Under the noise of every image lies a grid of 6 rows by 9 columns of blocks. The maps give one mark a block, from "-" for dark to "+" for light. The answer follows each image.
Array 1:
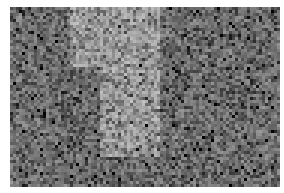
--+++----
--+++----
---++----
---++----
---++----
---------
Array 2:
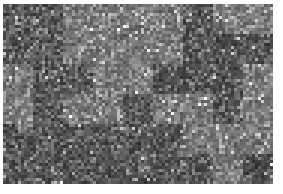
--++++-++
--++++---
+--++---+
+-++-++-+
------+++
-------+-
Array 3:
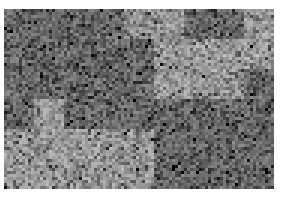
----++--+
-----++++
-----+++-
-+-------
+++++----
+++++----
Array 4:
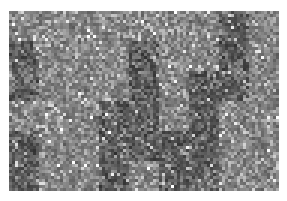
+++++++-+
-+++-++-+
-+++-+--+
+++--+-++
-++----++
-++-+--++
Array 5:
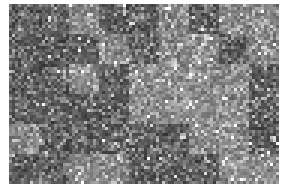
--+--+-++
---+-++-+
--+-++++-
----++++-
+-----++-
--++---++
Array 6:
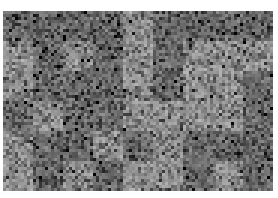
----+----
+-+-+-+++
+---+-++-
-+--++++-
+--+-+---
+-+-++-+-
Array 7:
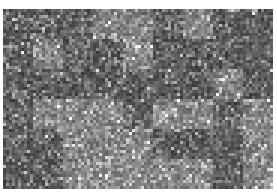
---++-+--
-+--+----
-------+-
-+++-++-+
--+++---+
--+++++-+
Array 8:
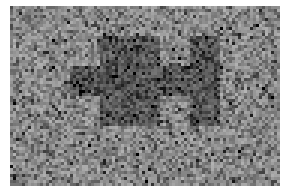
+++++++++
+++--+-++
++-----++
+++--+-++
+++++++++
+++++++++
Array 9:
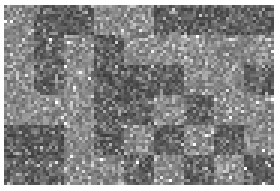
+--++----
+-+-+++++
+-+---++-
+++--+-++
--+-+-+-+
--++-+-+-
